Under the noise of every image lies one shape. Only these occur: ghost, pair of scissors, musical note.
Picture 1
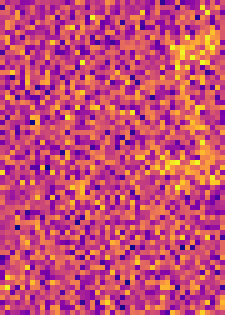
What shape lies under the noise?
musical note
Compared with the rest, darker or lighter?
lighter
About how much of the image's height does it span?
half
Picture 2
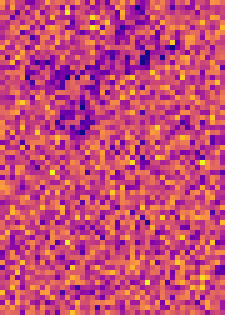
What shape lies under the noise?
pair of scissors
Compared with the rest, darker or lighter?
darker
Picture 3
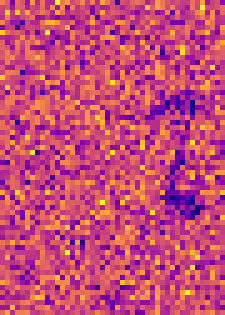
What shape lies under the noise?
musical note
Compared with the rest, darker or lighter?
darker
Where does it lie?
middle right
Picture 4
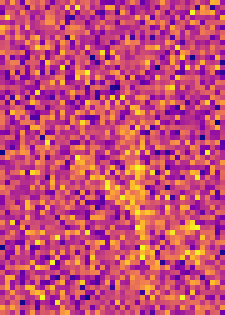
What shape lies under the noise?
pair of scissors
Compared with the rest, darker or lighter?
lighter
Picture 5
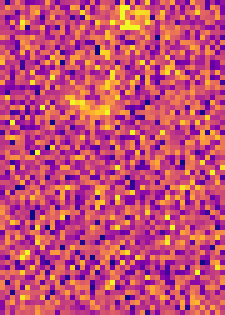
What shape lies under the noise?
musical note
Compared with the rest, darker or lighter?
lighter
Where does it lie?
top middle
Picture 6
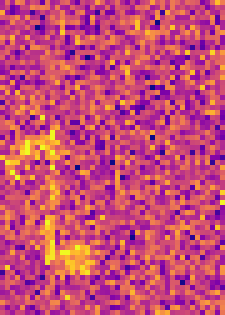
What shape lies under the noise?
musical note
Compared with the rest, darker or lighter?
lighter
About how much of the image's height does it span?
half
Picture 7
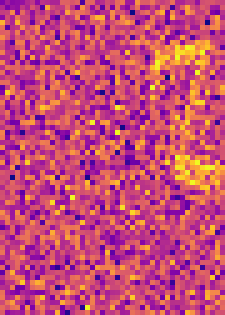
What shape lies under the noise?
musical note
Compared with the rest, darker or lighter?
lighter
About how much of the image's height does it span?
half
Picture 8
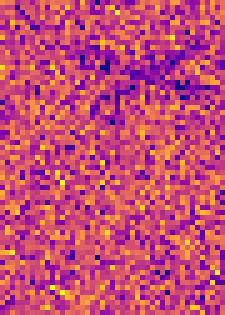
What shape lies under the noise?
pair of scissors
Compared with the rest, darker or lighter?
darker
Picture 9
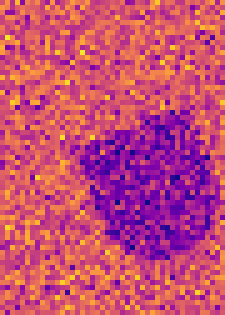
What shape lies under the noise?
ghost
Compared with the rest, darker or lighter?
darker
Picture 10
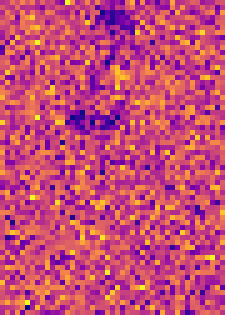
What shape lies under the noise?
musical note
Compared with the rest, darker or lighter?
darker
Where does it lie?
top middle
